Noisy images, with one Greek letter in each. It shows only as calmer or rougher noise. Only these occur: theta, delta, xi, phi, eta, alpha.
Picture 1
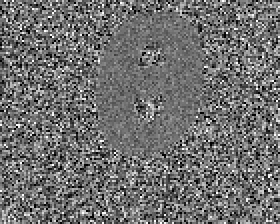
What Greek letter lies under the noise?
theta
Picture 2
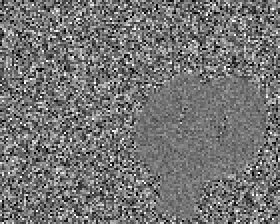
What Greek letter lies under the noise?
phi
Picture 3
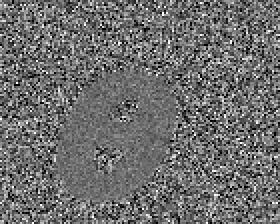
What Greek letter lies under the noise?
theta
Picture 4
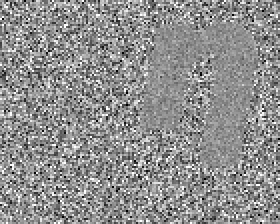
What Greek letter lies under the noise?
eta
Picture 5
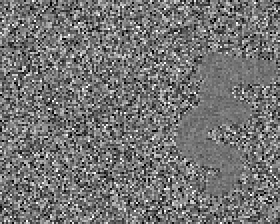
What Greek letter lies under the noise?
xi
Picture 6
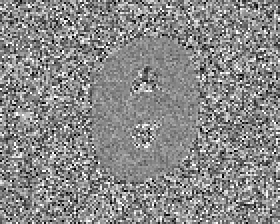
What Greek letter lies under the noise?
theta
